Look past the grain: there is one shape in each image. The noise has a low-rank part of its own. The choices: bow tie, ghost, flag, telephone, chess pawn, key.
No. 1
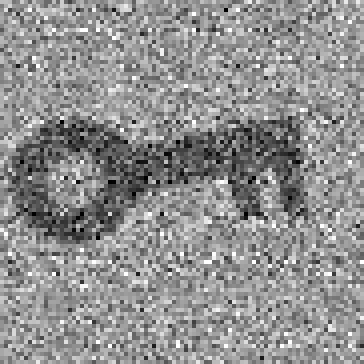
dark key
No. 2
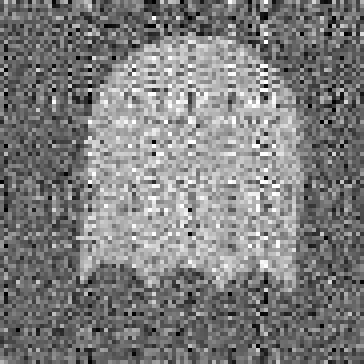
light ghost
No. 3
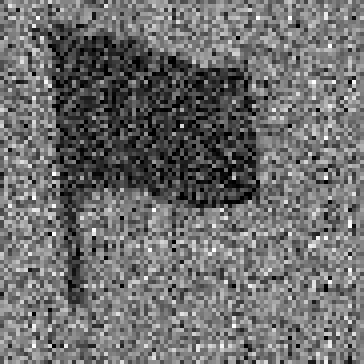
dark flag
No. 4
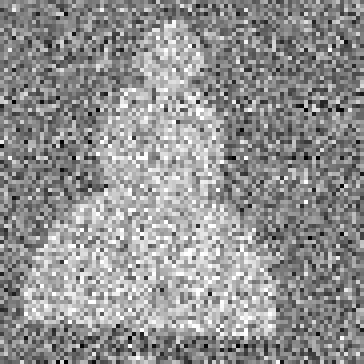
light chess pawn
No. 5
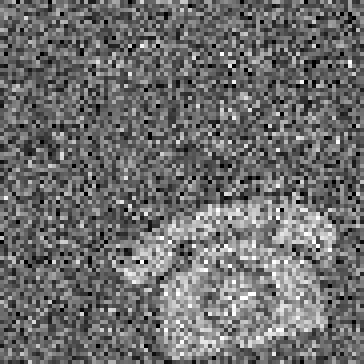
light telephone
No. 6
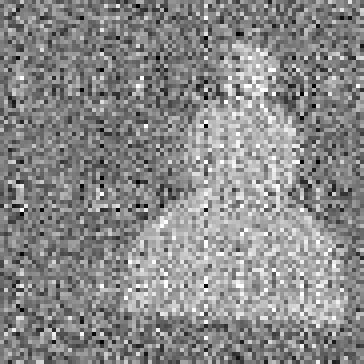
light chess pawn
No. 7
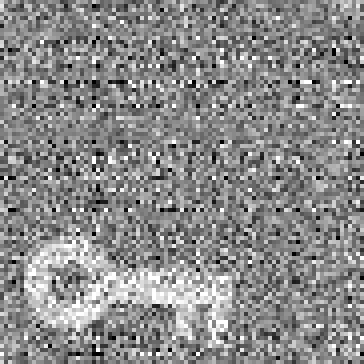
light key
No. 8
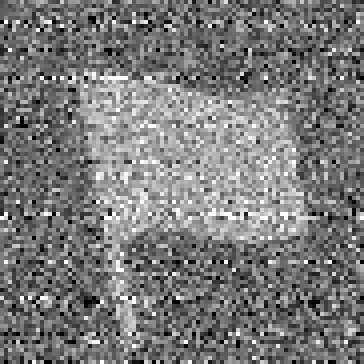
light flag
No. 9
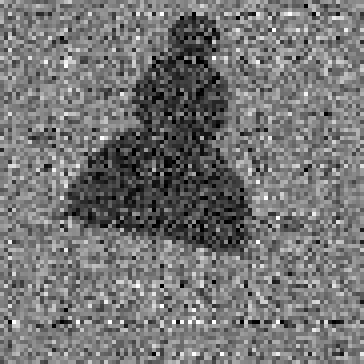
dark chess pawn
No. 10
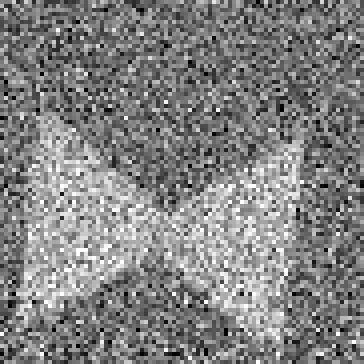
light bow tie
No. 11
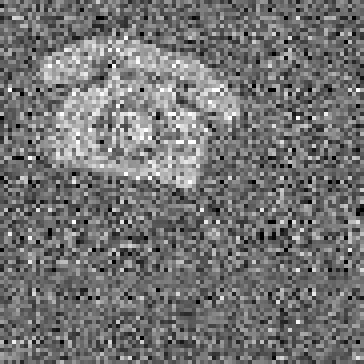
light telephone
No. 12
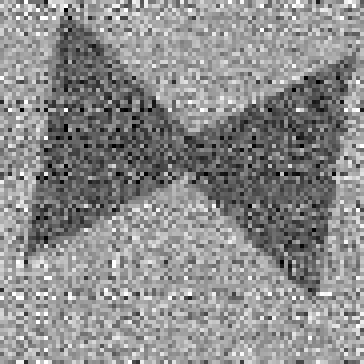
dark bow tie
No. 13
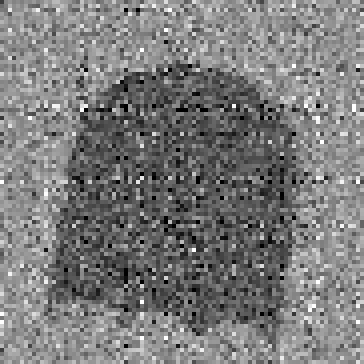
dark ghost
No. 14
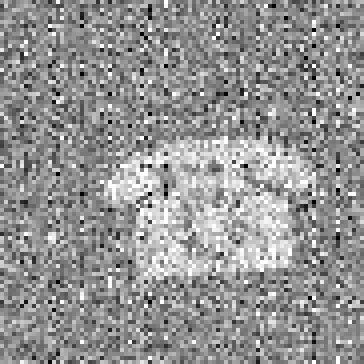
light telephone
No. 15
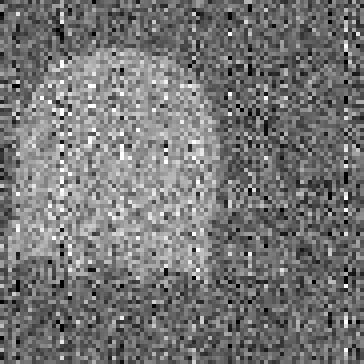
light ghost
